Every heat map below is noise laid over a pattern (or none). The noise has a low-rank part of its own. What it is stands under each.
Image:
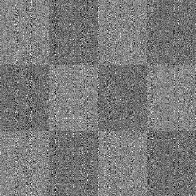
a checkerboard
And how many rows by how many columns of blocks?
3 by 4
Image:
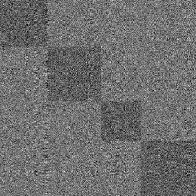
blocks along the diagonal
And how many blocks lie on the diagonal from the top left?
4
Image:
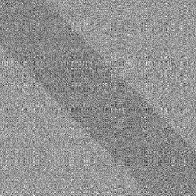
a diagonal band
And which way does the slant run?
top left to bottom right
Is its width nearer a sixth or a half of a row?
a half
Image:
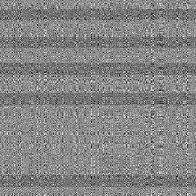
bands of rows
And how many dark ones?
5
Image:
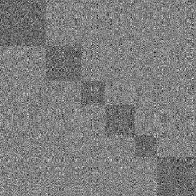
blocks along the diagonal
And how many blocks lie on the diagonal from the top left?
6
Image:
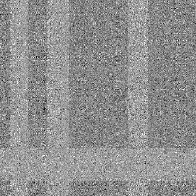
bands of rows crossing bands of columns
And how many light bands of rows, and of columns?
1 and 3
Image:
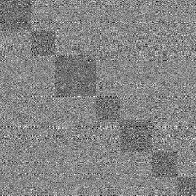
blocks along the diagonal
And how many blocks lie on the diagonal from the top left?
7
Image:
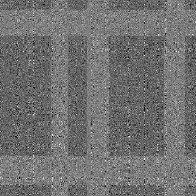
bands of rows crossing bands of columns
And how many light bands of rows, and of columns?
2 and 3
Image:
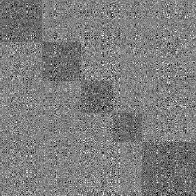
blocks along the diagonal
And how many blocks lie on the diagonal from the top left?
5
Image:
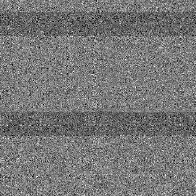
bands of rows
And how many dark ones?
2
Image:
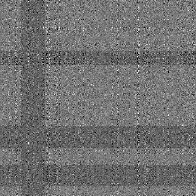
bands of rows crossing bands of columns
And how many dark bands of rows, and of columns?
3 and 1
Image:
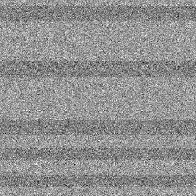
bands of rows
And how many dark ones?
5
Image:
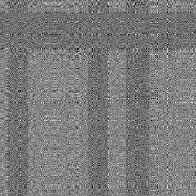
bands of rows crossing bands of columns
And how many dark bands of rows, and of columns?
1 and 3
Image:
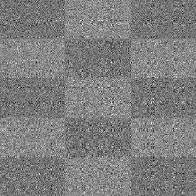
a checkerboard
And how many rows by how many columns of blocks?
5 by 3
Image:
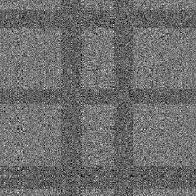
bands of rows crossing bands of columns
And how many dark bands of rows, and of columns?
3 and 2
